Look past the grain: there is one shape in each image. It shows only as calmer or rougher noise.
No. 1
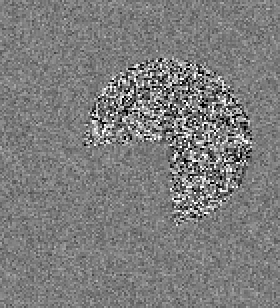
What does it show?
rough disc with a wedge cut out
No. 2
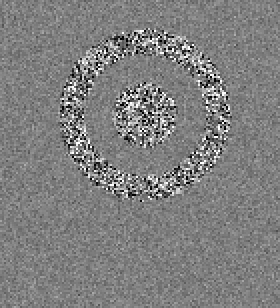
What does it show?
rough bullseye
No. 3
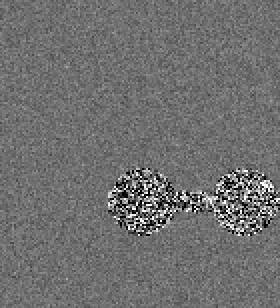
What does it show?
rough dumbbell
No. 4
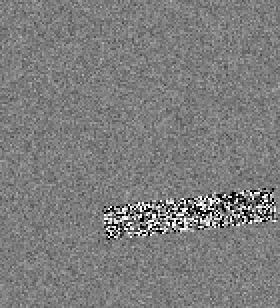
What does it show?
rough bar
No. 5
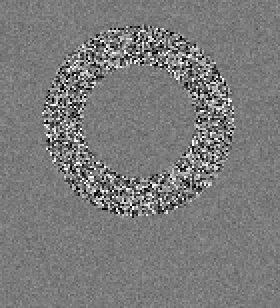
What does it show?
rough ring
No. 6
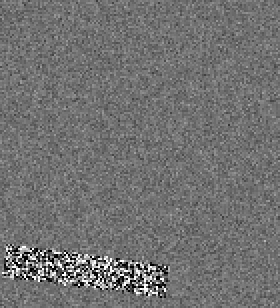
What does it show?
rough bar
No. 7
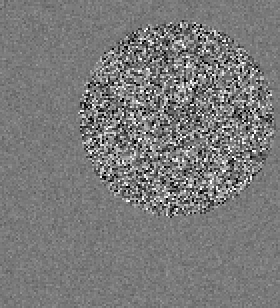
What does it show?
rough disc
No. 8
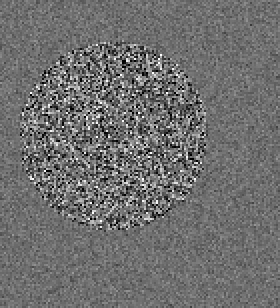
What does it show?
rough disc
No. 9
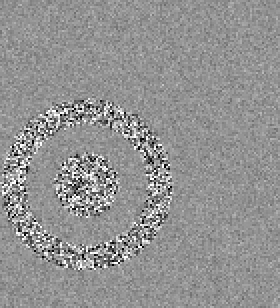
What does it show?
rough bullseye
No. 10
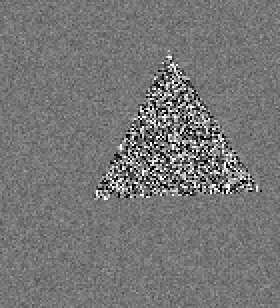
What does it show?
rough triangle
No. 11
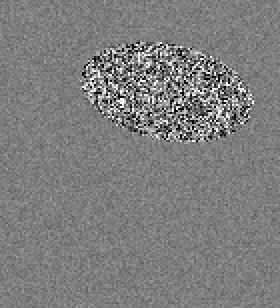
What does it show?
rough ellipse
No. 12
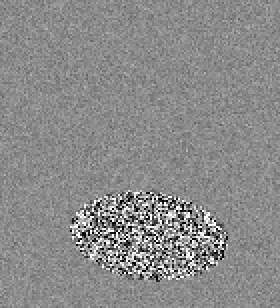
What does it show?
rough ellipse
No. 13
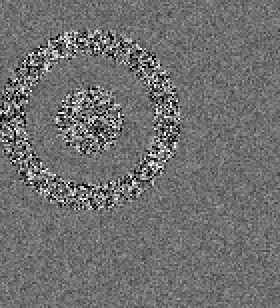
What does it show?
rough bullseye
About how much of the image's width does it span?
two thirds
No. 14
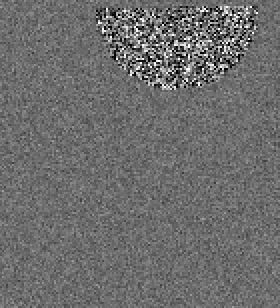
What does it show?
rough half disc
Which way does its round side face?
down
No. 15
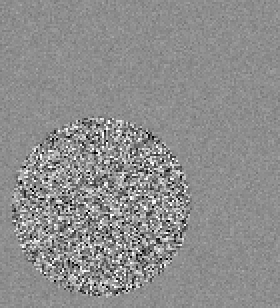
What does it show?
rough disc
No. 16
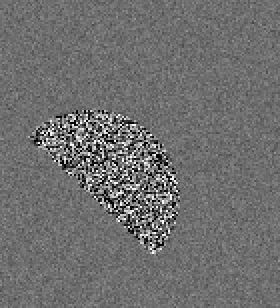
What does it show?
rough half disc
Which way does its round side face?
up and right
